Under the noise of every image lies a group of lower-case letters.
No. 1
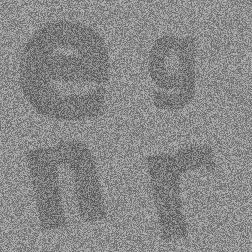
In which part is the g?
top right
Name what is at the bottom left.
n
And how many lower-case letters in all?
4
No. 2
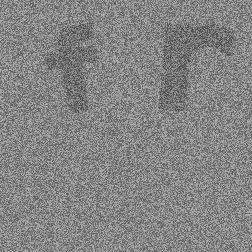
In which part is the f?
top left
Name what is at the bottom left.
nothing
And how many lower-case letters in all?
2
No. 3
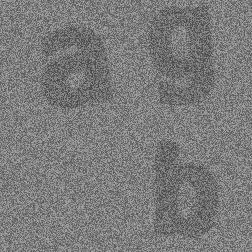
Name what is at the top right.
g
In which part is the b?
bottom right
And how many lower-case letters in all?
3
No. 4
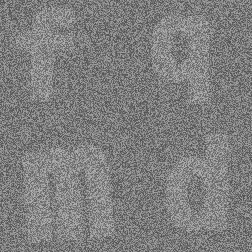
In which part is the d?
bottom right
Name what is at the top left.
f
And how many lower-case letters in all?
4
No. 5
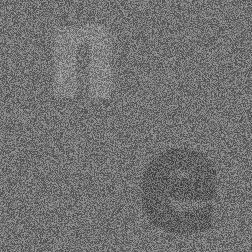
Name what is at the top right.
nothing
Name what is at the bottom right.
e
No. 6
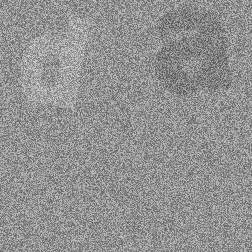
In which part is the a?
top right
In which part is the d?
top left
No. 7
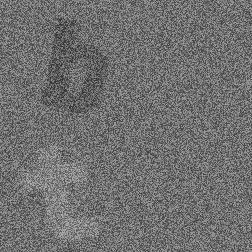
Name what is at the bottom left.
t
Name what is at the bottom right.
nothing
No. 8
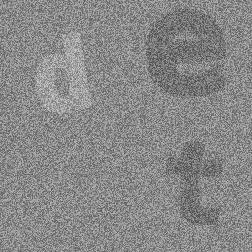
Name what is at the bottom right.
t
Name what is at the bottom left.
nothing
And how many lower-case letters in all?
3
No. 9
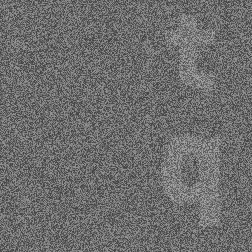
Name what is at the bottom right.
q
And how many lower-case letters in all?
2
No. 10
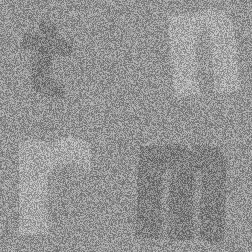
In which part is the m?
bottom right
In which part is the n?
top right
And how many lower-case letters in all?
4
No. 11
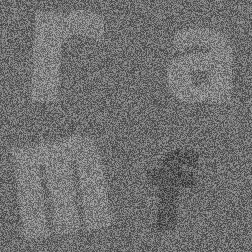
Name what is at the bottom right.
f
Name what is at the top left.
r
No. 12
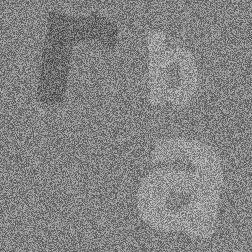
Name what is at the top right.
b
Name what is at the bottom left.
nothing
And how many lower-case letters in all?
3
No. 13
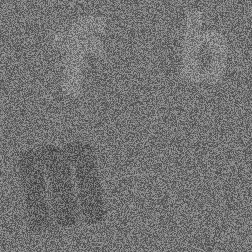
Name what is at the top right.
b
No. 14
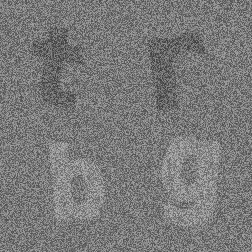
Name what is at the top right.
r
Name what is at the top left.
t
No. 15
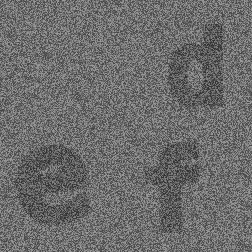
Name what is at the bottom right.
f
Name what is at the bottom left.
e
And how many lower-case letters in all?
3
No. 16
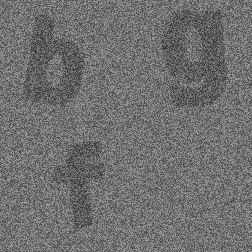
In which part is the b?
top left
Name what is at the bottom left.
f
